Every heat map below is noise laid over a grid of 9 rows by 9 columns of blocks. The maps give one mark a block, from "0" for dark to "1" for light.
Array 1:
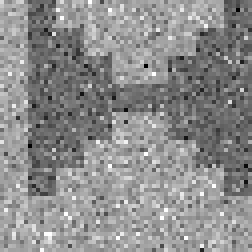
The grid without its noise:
1 0 1 1 1 1 1 1 0
1 0 0 1 1 1 1 0 0
1 0 0 0 1 1 0 0 0
1 0 0 0 0 0 0 0 0
1 0 0 0 1 1 0 0 0
1 0 0 1 1 1 1 0 0
1 0 1 1 1 1 1 1 0
1 1 1 1 1 1 1 1 1
1 1 1 1 1 1 1 1 1
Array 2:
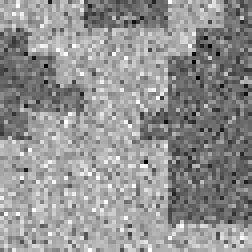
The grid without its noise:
1 1 1 0 0 0 1 1 0
0 1 1 1 1 1 1 0 0
0 0 1 1 1 1 0 0 0
0 0 0 1 1 1 0 0 0
0 1 1 1 1 0 0 0 0
1 1 1 1 1 1 0 0 0
1 1 1 1 1 1 0 0 0
1 1 1 1 1 1 0 0 0
1 1 1 1 1 1 1 1 1
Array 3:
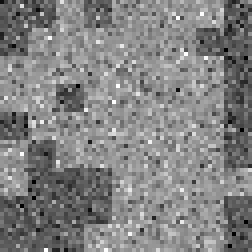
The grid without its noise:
0 0 1 0 1 1 1 1 0
0 1 1 1 1 1 1 0 0
1 1 1 1 1 1 1 1 0
1 1 0 1 1 1 1 1 0
0 1 1 1 1 1 1 1 0
1 0 1 1 1 1 1 1 0
1 0 0 0 1 1 1 1 1
0 0 0 0 1 1 1 1 0
0 0 0 1 1 1 1 1 0
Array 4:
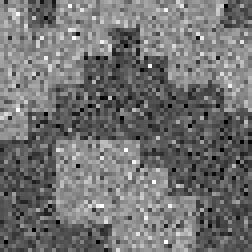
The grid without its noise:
1 0 1 1 1 1 1 1 0
1 1 1 1 0 1 1 1 1
1 1 1 0 0 0 1 1 1
1 1 0 0 0 0 0 0 1
1 0 0 0 0 0 0 0 0
0 0 1 1 1 0 0 0 0
0 0 1 1 1 1 0 0 0
0 0 1 1 1 1 1 0 0
0 0 0 0 1 1 1 0 0
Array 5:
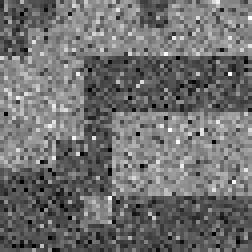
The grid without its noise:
0 0 1 1 1 0 1 1 1
0 1 1 1 1 1 1 1 1
1 1 1 0 0 0 0 0 0
1 1 1 0 0 0 0 0 0
1 1 1 0 1 1 1 1 1
1 1 0 0 1 1 1 1 1
0 0 0 0 1 1 1 1 1
0 0 0 1 0 0 0 0 0
0 0 0 0 0 0 0 0 0
